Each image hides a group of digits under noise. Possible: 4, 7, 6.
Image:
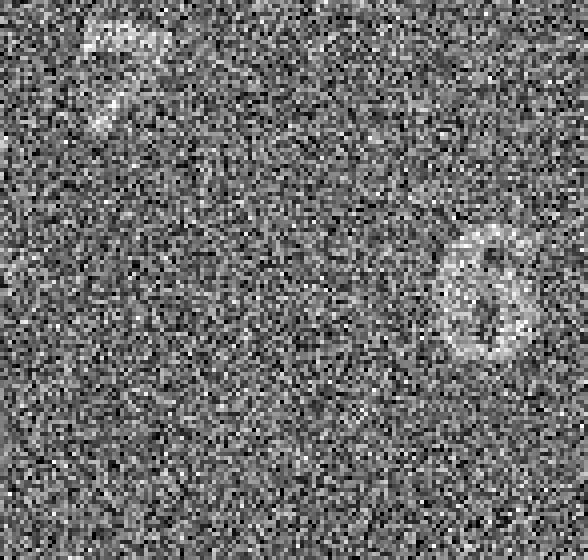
top left: 7; middle right: 6
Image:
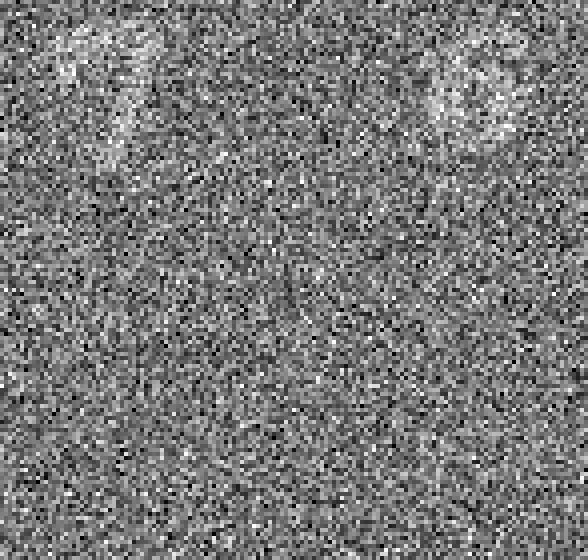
top left: 7; top right: 6
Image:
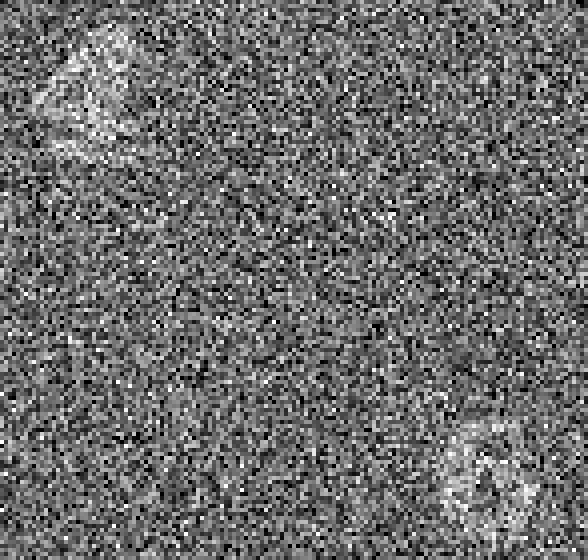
top left: 4; bottom right: 6
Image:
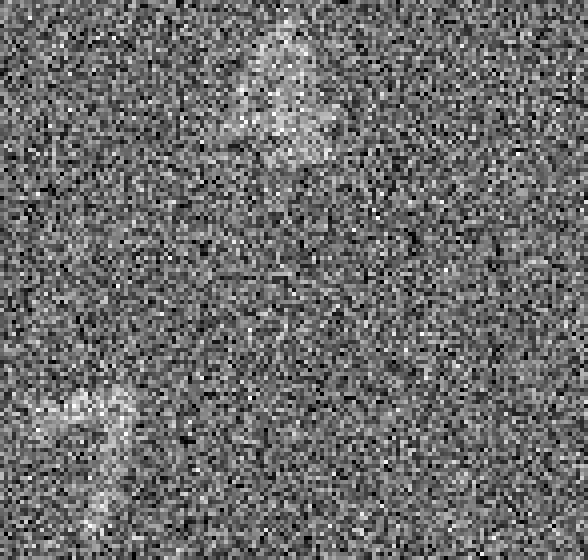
top middle: 4; bottom left: 7
